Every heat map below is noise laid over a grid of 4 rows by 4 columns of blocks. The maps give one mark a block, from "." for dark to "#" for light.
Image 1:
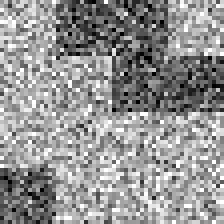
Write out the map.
# . . #
# # . .
# # # #
. # # #
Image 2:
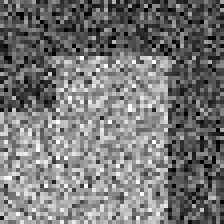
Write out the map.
. . . .
. # # .
# # # .
# # # .
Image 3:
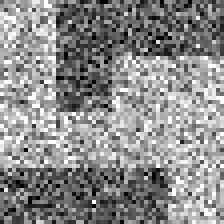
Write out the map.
# . . .
# . # #
# # # #
. . . #
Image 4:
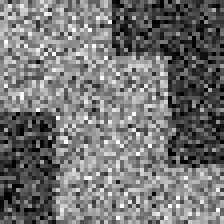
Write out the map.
# # . .
# # # .
. # # .
. # # #
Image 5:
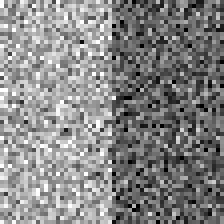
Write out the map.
# # . .
# # . .
# # . .
# # . .
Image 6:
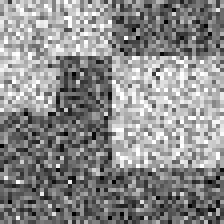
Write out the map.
# # . .
# . # #
. . # #
. . . .
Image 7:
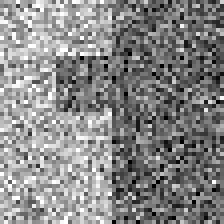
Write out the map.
# # . .
# . . .
# # . .
# # . .
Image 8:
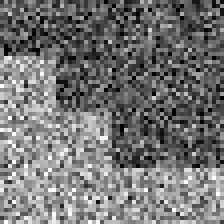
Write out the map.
. . . .
# . . .
# # . .
# # # #
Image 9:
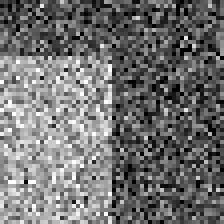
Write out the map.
. . . .
# # . .
# # . .
# # . .
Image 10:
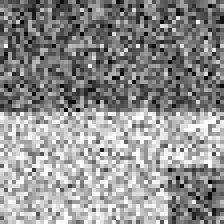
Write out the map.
. . . .
. . . .
# # # #
# # # .
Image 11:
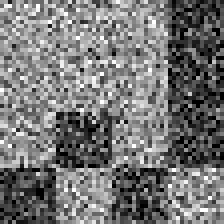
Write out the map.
# # # .
# # # .
# . # .
. # . #
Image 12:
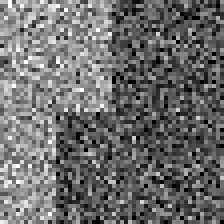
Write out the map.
# # . .
# # . .
# . . .
# . . .
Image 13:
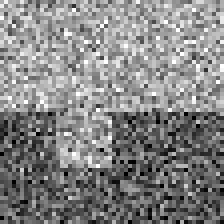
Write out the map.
# # # #
# # # #
. # . .
. . . .
